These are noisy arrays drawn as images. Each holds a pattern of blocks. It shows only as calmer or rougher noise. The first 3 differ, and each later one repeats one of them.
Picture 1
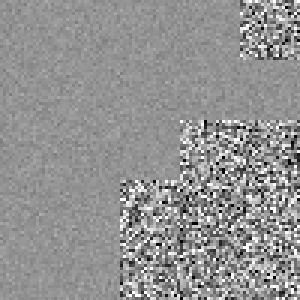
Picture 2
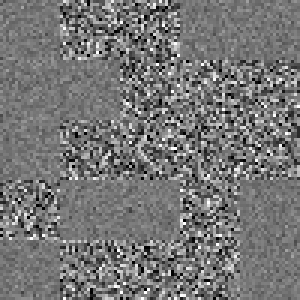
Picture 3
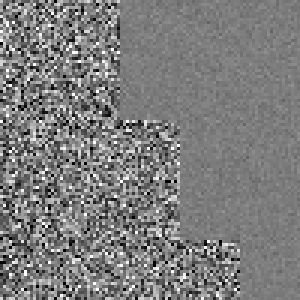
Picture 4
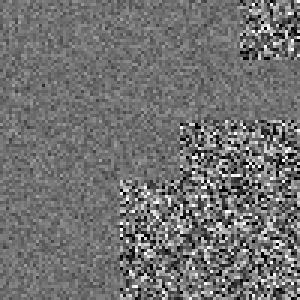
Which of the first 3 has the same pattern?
1
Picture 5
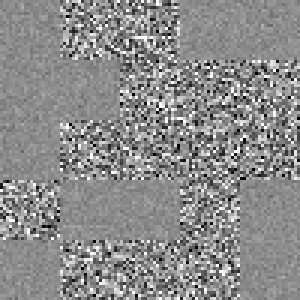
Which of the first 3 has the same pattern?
2
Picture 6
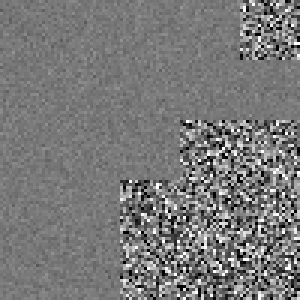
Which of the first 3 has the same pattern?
1
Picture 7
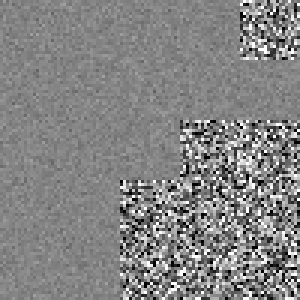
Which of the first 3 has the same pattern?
1
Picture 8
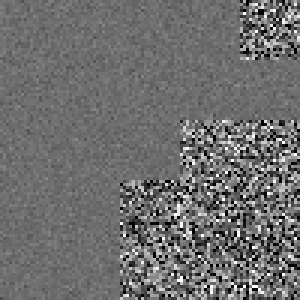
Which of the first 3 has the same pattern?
1
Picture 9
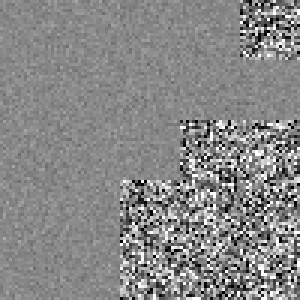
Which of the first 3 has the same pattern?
1
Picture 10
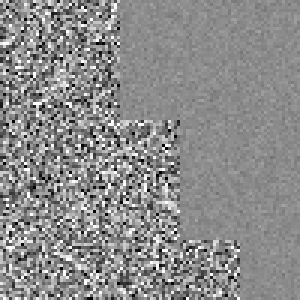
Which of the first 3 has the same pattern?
3
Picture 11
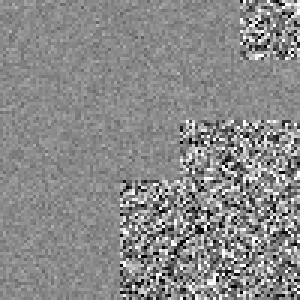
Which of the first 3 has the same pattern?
1
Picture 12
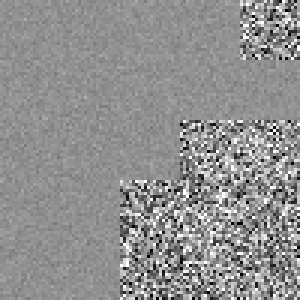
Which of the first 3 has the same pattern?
1
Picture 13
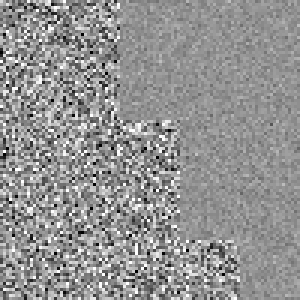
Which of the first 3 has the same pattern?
3
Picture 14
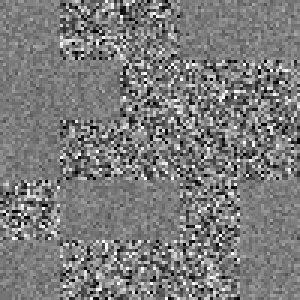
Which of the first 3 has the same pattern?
2
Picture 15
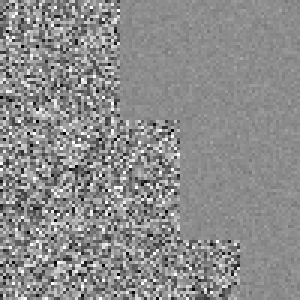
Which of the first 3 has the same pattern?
3
